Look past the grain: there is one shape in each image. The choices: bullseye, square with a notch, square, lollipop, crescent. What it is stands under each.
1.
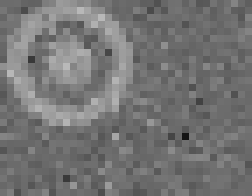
bullseye
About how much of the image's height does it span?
two thirds
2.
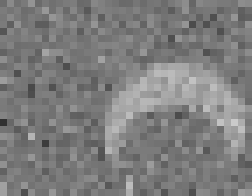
crescent
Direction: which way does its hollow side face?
down
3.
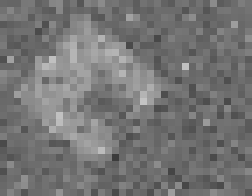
square with a notch
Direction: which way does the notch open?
down and right
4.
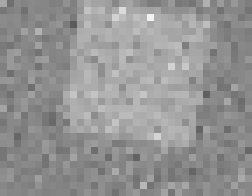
square
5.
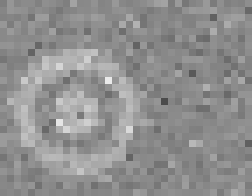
bullseye
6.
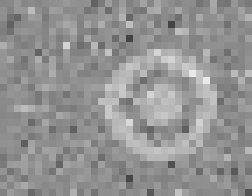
bullseye
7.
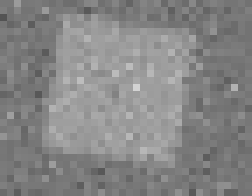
square
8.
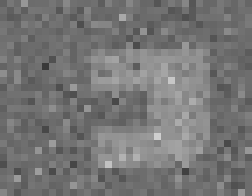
square with a notch
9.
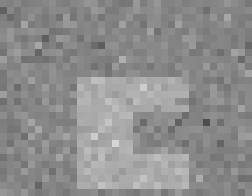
square with a notch
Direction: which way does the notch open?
right
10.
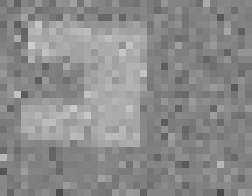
square with a notch
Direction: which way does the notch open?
left
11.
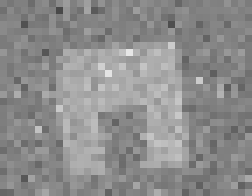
square with a notch
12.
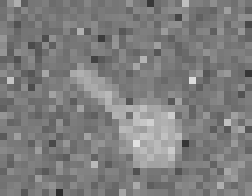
lollipop
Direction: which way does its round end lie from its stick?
down and right
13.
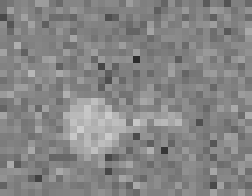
lollipop
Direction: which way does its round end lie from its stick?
left
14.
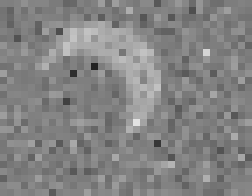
crescent
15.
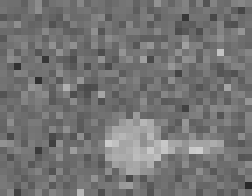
lollipop
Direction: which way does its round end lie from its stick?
left
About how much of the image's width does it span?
half
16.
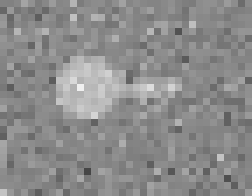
lollipop
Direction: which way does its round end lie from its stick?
left
